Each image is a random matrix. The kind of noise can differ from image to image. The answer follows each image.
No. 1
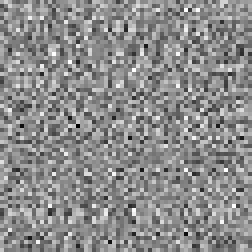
low rank plus noise
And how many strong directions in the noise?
three or four
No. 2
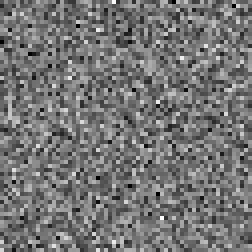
independent entries
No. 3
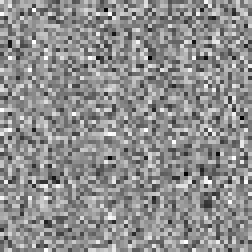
low rank plus noise
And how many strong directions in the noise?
five to eight
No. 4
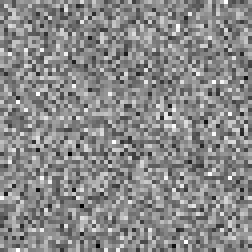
independent entries
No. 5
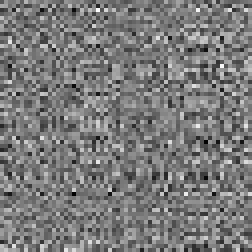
low rank plus noise
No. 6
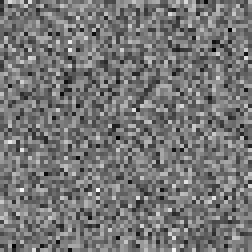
independent entries
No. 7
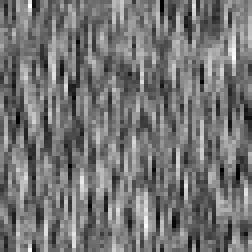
streaked along the columns
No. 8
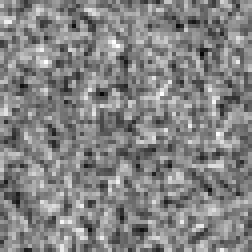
blotchy
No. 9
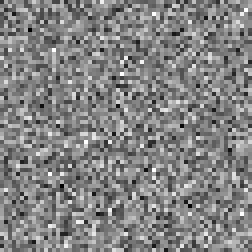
independent entries
